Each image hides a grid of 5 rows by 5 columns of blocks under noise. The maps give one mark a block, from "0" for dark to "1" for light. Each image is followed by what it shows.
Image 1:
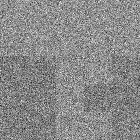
1 1 1 1 1
1 1 1 1 1
0 0 1 1 0
0 0 1 0 0
0 0 1 1 0
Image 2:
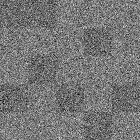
0 0 1 1 1
1 1 1 0 1
1 0 1 1 1
0 1 0 1 0
1 1 1 0 1
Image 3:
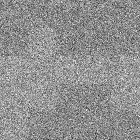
0 0 0 0 0
0 1 0 0 0
1 1 1 1 1
1 1 0 0 1
1 0 0 0 0
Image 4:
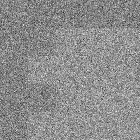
0 0 0 0 0
0 0 1 1 1
0 1 1 1 1
0 0 1 1 1
0 1 1 1 1
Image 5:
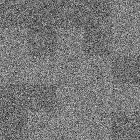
0 0 0 0 1
1 0 1 0 1
1 1 1 1 0
0 0 1 1 1
0 1 1 1 0
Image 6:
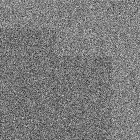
1 1 1 1 1
0 0 1 1 1
0 0 0 0 1
0 0 0 0 1
0 0 0 0 1
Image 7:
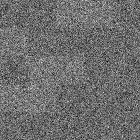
0 0 1 1 0
1 0 0 0 0
0 1 1 0 0
1 1 0 0 0
0 0 0 0 0
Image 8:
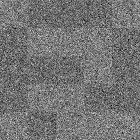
1 0 0 0 1
0 1 1 1 0
0 0 0 1 0
0 1 1 0 0
1 0 1 1 1
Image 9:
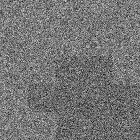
1 1 1 1 1
1 1 1 1 1
1 1 0 0 1
1 0 0 0 0
1 1 0 0 0
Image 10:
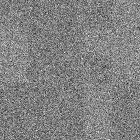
0 0 0 0 1
1 0 0 1 1
1 0 0 0 1
0 0 0 1 0
0 0 0 1 0
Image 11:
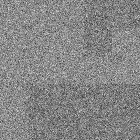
1 1 1 0 0
1 1 1 0 1
1 1 1 1 1
1 0 0 0 0
1 0 0 0 0
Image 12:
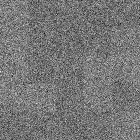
1 0 0 0 0
1 0 0 0 1
1 0 0 1 1
1 1 0 1 0
0 0 0 0 1
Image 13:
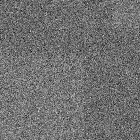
0 0 0 0 1
0 0 0 0 0
1 1 1 0 0
1 1 1 0 0
1 1 1 0 0
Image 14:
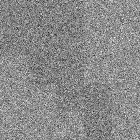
0 0 0 1 1
0 0 0 1 1
1 0 0 1 1
1 1 0 0 1
1 1 1 0 1
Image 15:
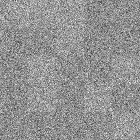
1 1 1 0 0
0 0 1 0 0
0 1 0 0 1
0 1 0 1 0
0 0 0 0 1
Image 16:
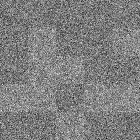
0 0 0 0 0
0 1 0 0 1
0 1 1 0 0
1 1 0 1 1
0 0 1 0 0
